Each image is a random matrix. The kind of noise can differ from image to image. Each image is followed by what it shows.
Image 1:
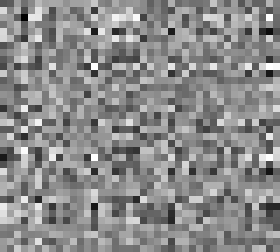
low rank plus noise
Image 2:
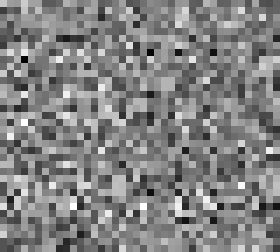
low rank plus noise
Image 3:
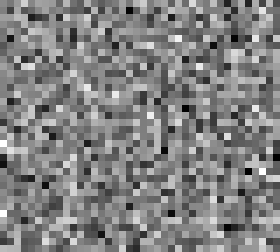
independent entries
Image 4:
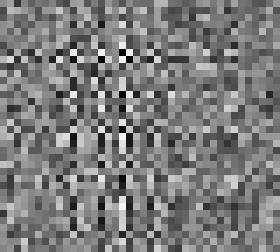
low rank plus noise
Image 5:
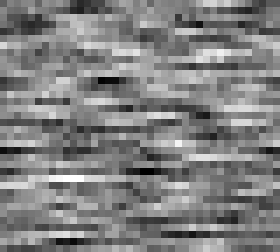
streaked along the rows
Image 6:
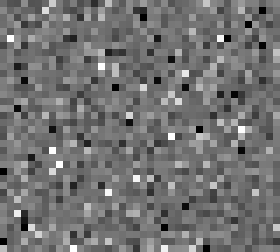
heavy tails
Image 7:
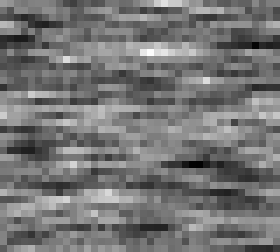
streaked along the rows
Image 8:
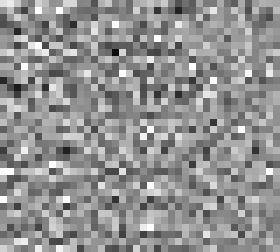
low rank plus noise
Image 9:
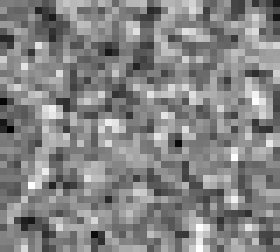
blotchy
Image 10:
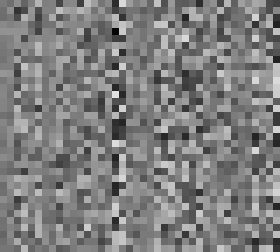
columns of uneven size
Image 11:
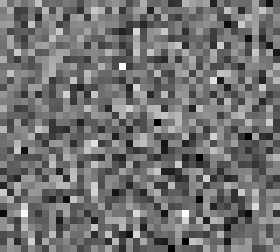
independent entries
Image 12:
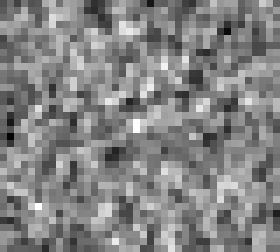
blotchy
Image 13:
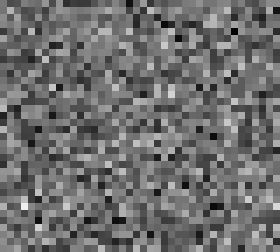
independent entries
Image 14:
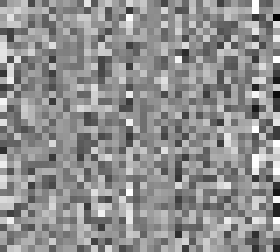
columns of uneven size
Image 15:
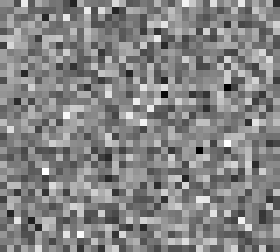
independent entries
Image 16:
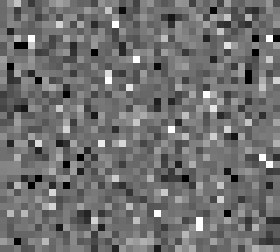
heavy tails
